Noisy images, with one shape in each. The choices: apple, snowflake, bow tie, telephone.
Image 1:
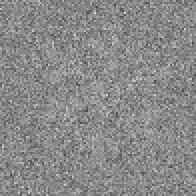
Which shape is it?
snowflake
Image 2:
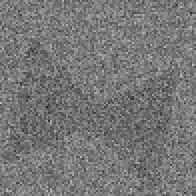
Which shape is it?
bow tie
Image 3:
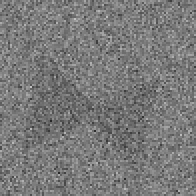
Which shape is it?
bow tie
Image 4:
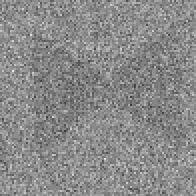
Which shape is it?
bow tie
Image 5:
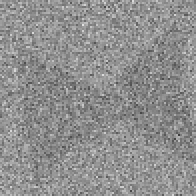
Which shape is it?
bow tie
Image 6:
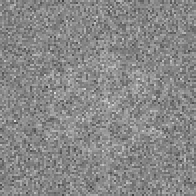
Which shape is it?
snowflake
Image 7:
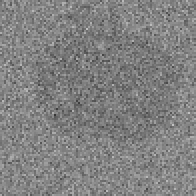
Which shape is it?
apple
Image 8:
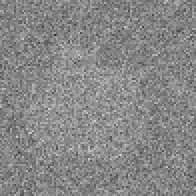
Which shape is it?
apple
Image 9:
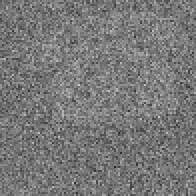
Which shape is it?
telephone
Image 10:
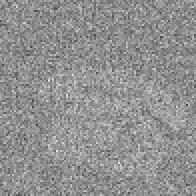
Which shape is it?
telephone
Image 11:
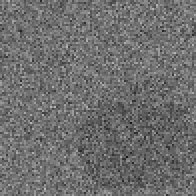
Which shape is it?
apple
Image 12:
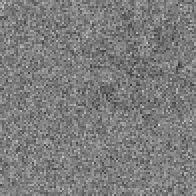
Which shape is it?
snowflake
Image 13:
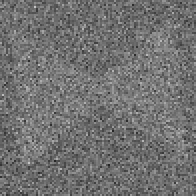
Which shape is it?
bow tie
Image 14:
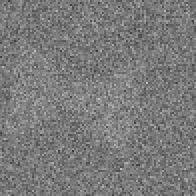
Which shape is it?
bow tie
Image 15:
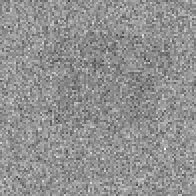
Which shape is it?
telephone
